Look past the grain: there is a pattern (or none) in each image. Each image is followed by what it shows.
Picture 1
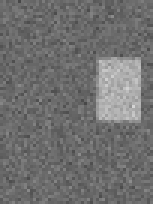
one block
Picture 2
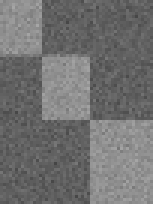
blocks along the diagonal
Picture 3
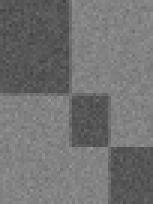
blocks along the diagonal
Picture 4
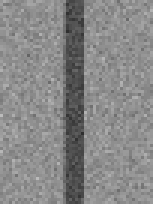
one band of columns
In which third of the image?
middle
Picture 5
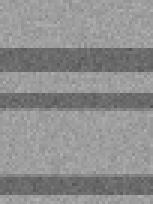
bands of rows
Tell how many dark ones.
3
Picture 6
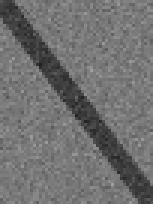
a diagonal band
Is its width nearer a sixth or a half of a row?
a sixth
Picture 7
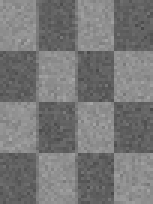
a checkerboard
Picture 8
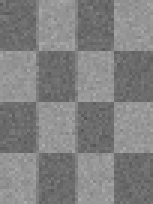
a checkerboard
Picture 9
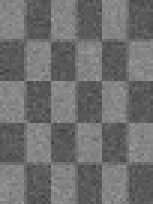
a checkerboard
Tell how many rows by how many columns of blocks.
5 by 6
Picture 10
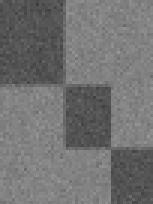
blocks along the diagonal
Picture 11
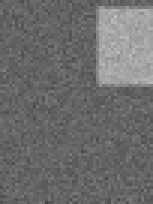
one block
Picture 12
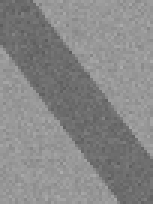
a diagonal band
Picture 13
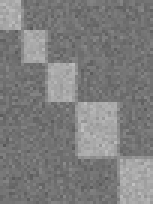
blocks along the diagonal
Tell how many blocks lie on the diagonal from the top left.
5
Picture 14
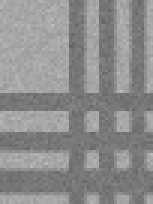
bands of rows crossing bands of columns
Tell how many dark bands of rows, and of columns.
3 and 3
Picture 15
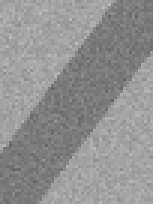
a diagonal band
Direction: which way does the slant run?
bottom left to top right
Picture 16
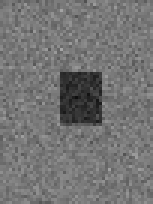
one block
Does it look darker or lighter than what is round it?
darker
